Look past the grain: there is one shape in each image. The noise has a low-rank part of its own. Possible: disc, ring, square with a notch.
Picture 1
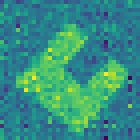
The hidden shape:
square with a notch
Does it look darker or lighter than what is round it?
lighter
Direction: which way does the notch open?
up and right
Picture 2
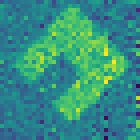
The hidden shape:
square with a notch
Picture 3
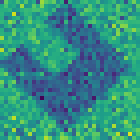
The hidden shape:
square with a notch
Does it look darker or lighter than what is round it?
darker
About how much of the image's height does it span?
nearly all
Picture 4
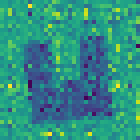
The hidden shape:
square with a notch
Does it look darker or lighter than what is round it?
darker
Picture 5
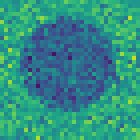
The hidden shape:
disc
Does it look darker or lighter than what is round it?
darker
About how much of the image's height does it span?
two thirds
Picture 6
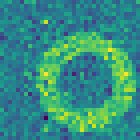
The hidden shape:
ring
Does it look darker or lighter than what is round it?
lighter
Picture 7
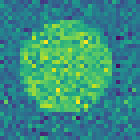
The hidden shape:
disc
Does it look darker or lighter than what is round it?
lighter
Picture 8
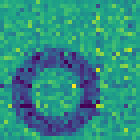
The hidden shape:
ring
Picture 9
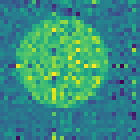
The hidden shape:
disc
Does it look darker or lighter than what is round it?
lighter
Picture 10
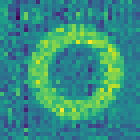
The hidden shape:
ring
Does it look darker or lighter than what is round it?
lighter
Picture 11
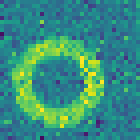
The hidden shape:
ring
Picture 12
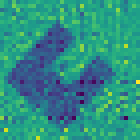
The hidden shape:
square with a notch
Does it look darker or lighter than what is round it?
darker
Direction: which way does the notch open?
up and right
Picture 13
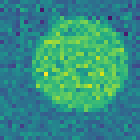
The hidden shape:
disc
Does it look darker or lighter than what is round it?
lighter
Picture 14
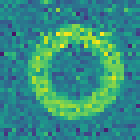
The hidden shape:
ring
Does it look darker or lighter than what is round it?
lighter
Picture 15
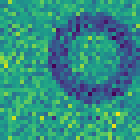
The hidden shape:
ring
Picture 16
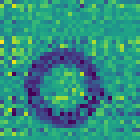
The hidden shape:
ring
